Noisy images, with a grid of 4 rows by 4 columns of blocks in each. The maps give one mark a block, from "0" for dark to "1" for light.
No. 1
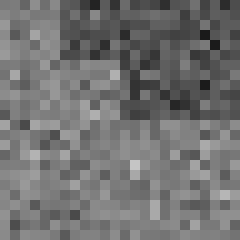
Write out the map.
1000
1100
1111
1111
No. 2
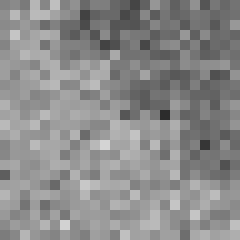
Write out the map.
1000
1100
1110
1111
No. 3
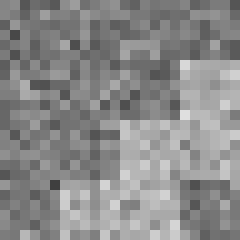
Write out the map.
0000
0001
0011
0110
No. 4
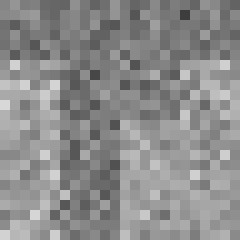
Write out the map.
0000
1001
1011
1011
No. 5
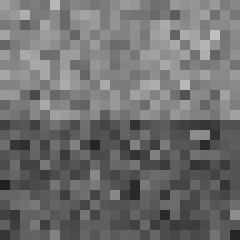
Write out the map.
1111
1111
0000
0000
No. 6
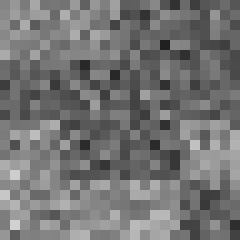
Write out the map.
1100
0000
1001
1110
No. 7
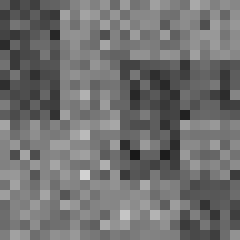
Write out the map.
0111
0100
1101
1110
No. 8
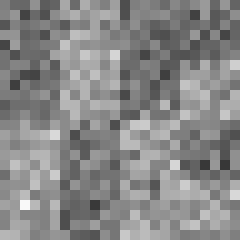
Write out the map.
0100
0101
1010
1011
